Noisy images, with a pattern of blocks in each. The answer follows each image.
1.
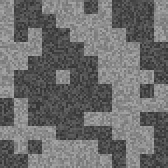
no symmetry
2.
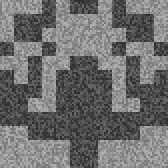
left and right mirror each other
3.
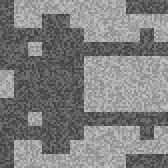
top and bottom mirror each other
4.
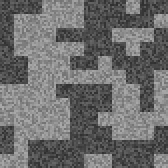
no symmetry
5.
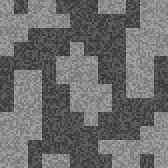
the same after a half turn
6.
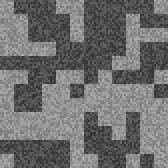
no symmetry
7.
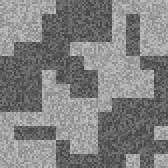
mirrored about the diagonal from the top left
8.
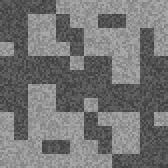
the same after a half turn
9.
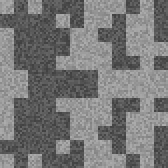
top and bottom mirror each other
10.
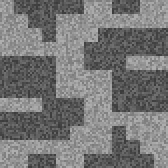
the same after a half turn
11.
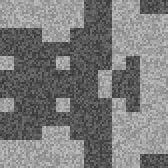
top and bottom mirror each other
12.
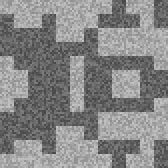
top and bottom mirror each other
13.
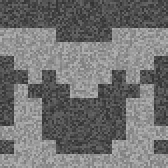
left and right mirror each other
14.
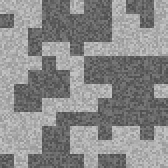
no symmetry
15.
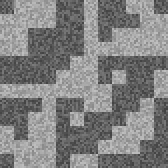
mirrored about the diagonal from the top left
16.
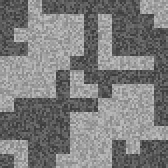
mirrored about the diagonal from the bottom left
